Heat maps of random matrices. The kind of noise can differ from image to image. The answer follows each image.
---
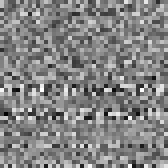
rows of uneven size
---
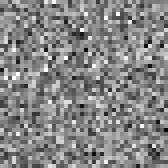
independent entries
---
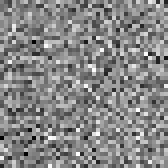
low rank plus noise
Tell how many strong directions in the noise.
five to eight
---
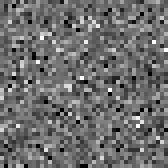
heavy tails
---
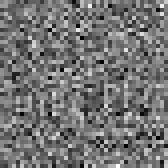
low rank plus noise
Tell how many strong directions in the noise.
five to eight
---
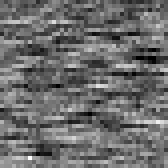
streaked along the rows
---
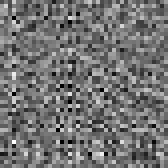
low rank plus noise
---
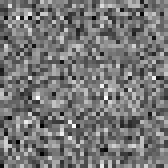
low rank plus noise
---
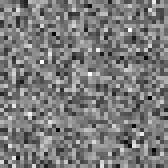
independent entries
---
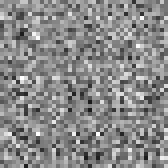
low rank plus noise
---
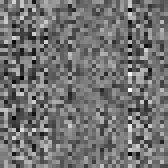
columns of uneven size
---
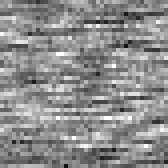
streaked along the rows
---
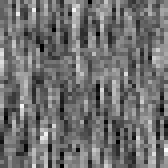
streaked along the columns
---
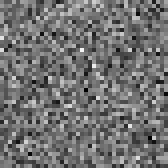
independent entries
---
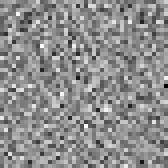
low rank plus noise
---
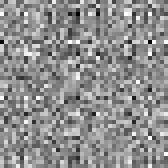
low rank plus noise
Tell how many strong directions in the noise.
one
